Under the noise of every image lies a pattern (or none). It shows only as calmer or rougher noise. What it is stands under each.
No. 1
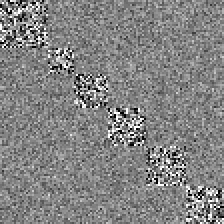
blocks along the diagonal
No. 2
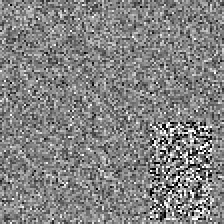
one block
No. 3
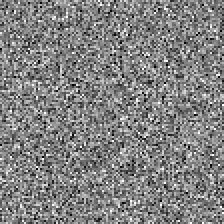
only noise
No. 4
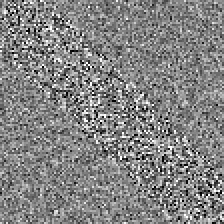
a diagonal band
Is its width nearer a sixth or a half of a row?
a half
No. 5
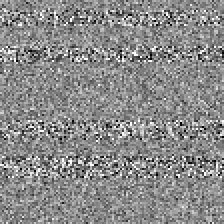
bands of rows
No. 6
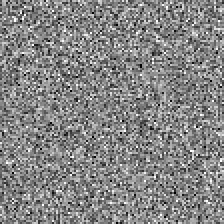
only noise
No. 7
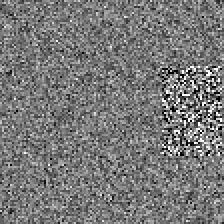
one block
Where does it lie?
middle right
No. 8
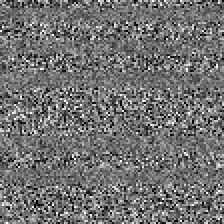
bands of rows
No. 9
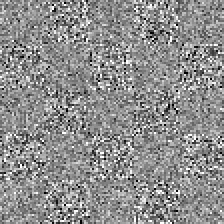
a checkerboard
